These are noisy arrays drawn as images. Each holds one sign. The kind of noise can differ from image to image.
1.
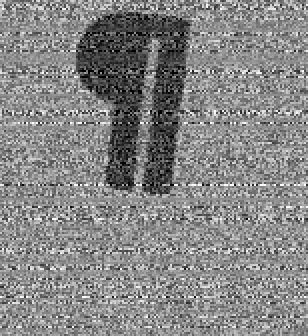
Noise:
rows of uneven size
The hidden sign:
pilcrow
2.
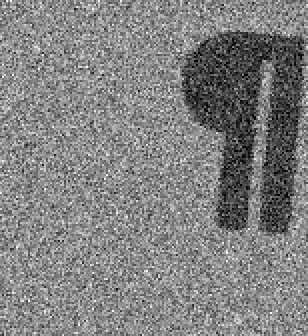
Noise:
independent entries
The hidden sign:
pilcrow
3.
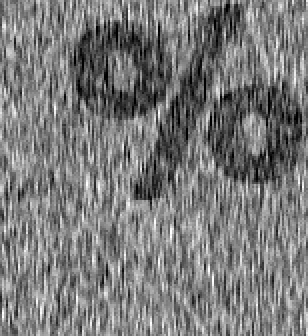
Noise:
streaked along the columns
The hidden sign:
percent sign
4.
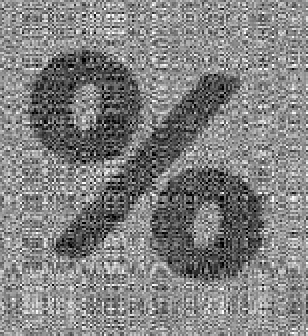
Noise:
low rank plus noise
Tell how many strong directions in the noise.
two
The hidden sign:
percent sign
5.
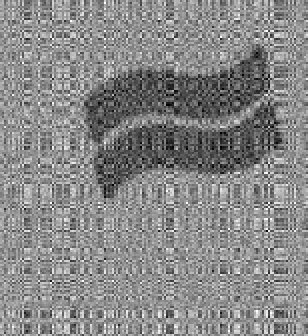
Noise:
low rank plus noise
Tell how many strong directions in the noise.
one
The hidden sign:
approximately sign
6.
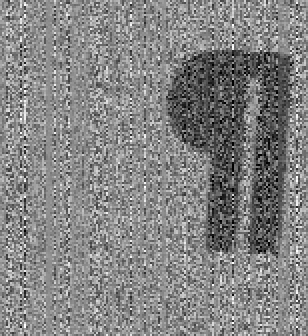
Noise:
columns of uneven size
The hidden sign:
pilcrow
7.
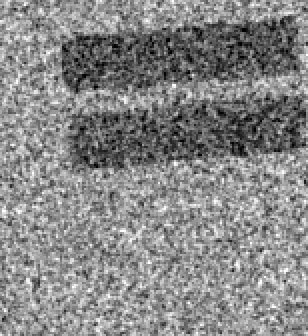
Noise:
blotchy
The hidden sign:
equals sign
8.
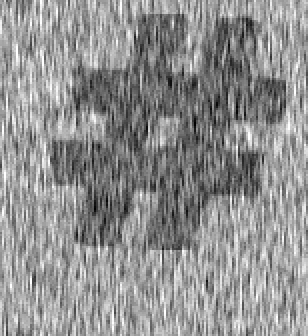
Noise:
streaked along the columns
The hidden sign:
hash sign
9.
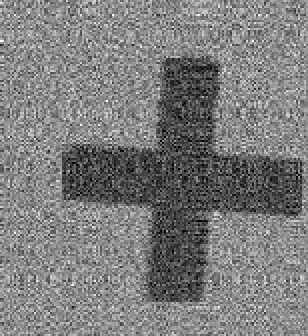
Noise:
low rank plus noise
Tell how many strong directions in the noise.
five to eight
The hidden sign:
plus sign
